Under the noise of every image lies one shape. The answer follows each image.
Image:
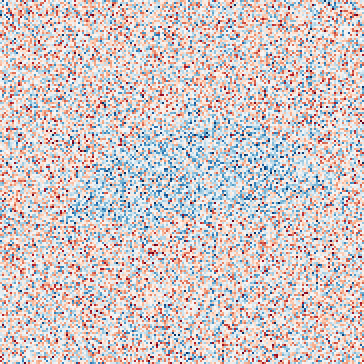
umbrella
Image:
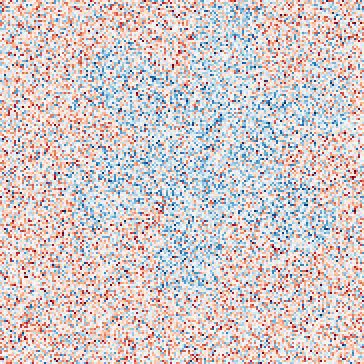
asterisk
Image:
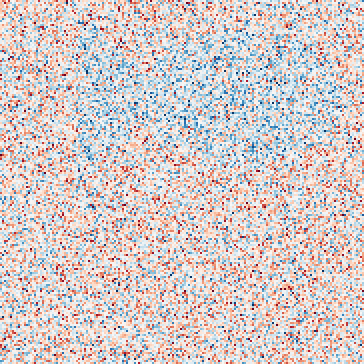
fish
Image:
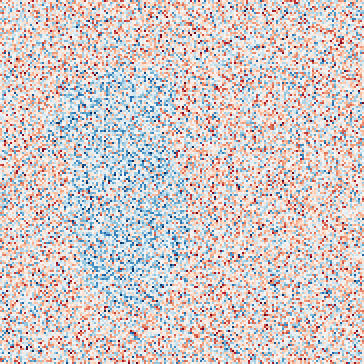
footprint
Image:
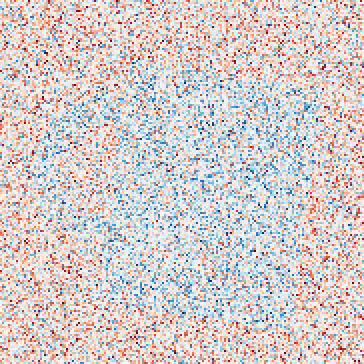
cup
